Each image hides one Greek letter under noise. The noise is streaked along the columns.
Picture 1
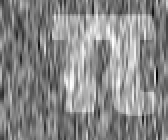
light pi
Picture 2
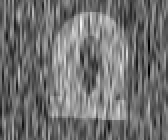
light omega
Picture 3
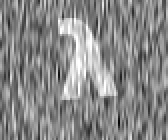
light lambda
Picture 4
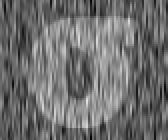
light sigma
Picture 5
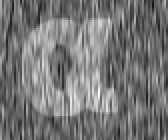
light alpha
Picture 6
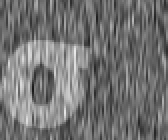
light sigma
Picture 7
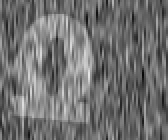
light omega
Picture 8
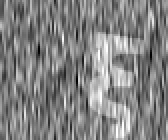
light xi
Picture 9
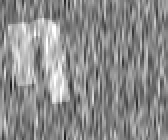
light eta
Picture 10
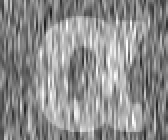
light alpha
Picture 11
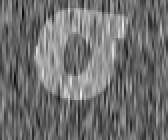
light sigma
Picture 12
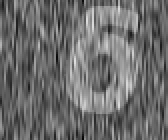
light delta
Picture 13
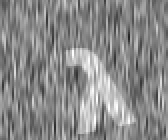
light lambda
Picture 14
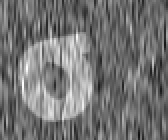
light sigma
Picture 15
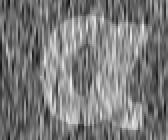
light alpha
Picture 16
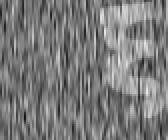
light xi
